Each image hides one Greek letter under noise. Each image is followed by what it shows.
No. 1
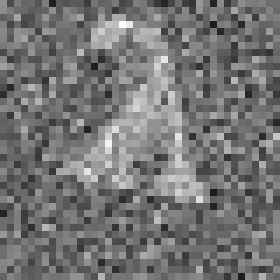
light lambda
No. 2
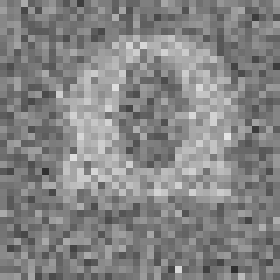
light omega
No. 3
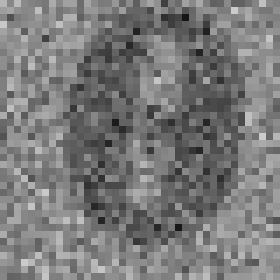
dark theta
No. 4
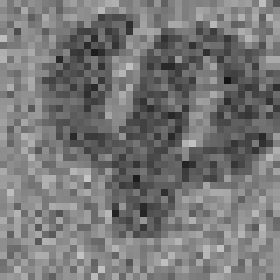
dark phi
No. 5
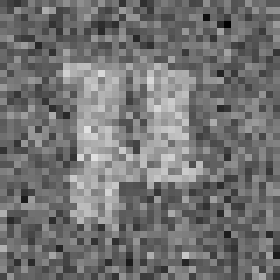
light mu
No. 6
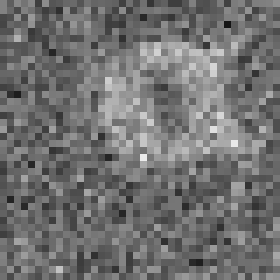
light alpha
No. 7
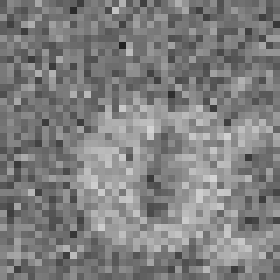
light alpha
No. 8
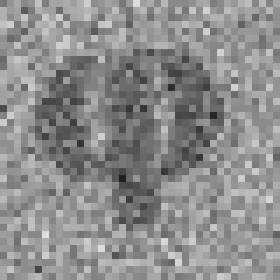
dark phi
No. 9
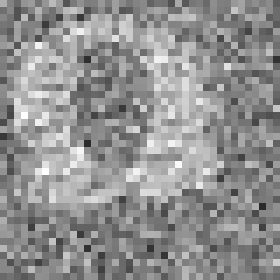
light omega
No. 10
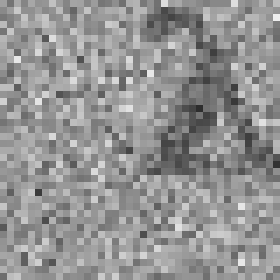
dark lambda
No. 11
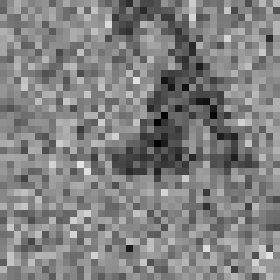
dark lambda
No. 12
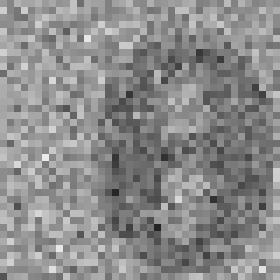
dark theta
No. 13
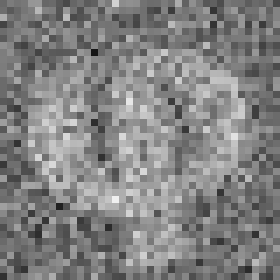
light phi
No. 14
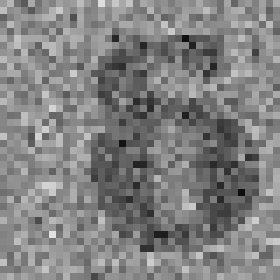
dark delta
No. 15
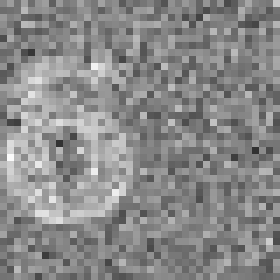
light delta
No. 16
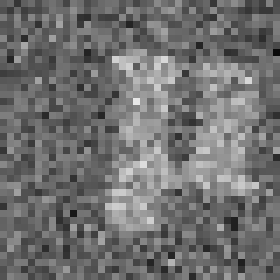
light mu
